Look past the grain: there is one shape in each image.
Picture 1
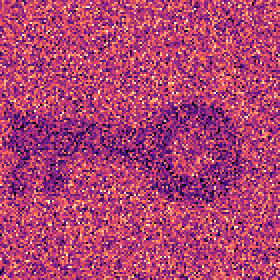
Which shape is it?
key
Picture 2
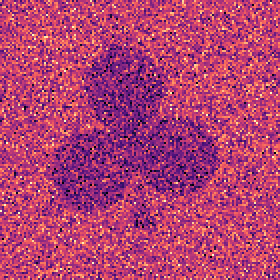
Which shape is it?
club
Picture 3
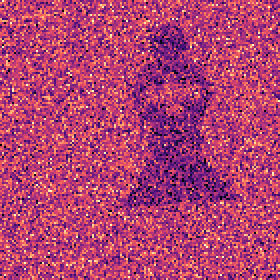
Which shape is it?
chess bishop
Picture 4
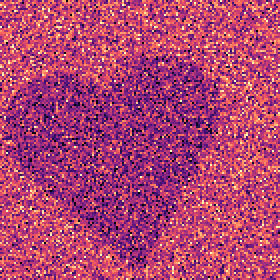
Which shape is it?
heart
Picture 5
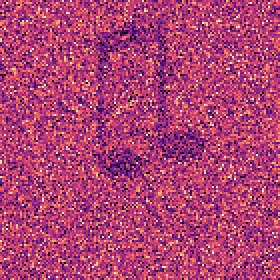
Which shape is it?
pair of musical notes
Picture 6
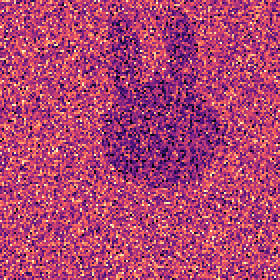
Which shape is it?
rabbit's head
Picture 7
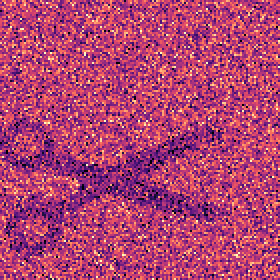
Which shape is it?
pair of scissors
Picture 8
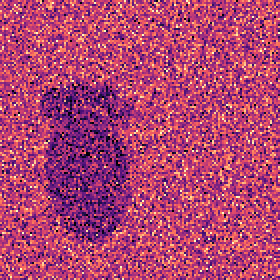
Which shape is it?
footprint
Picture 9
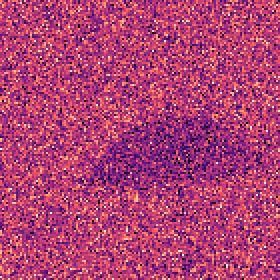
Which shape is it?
umbrella
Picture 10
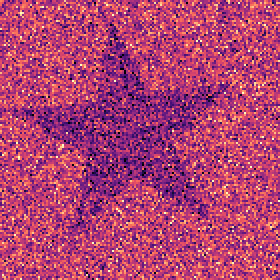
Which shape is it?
star
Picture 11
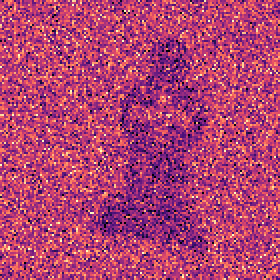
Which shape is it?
chess bishop
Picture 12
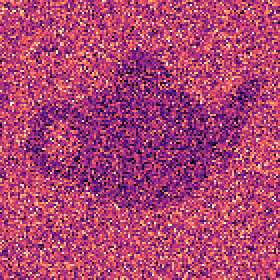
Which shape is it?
teapot
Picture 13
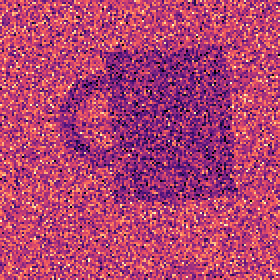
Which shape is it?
cup
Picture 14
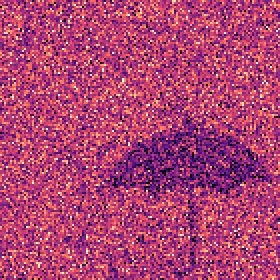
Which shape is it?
umbrella
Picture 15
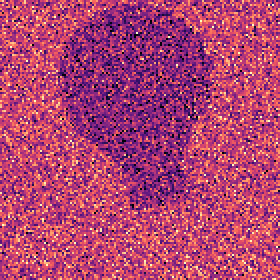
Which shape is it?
light bulb
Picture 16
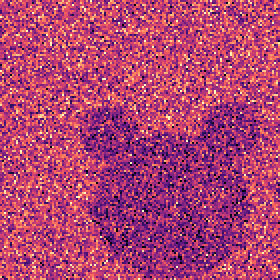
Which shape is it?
bear's head
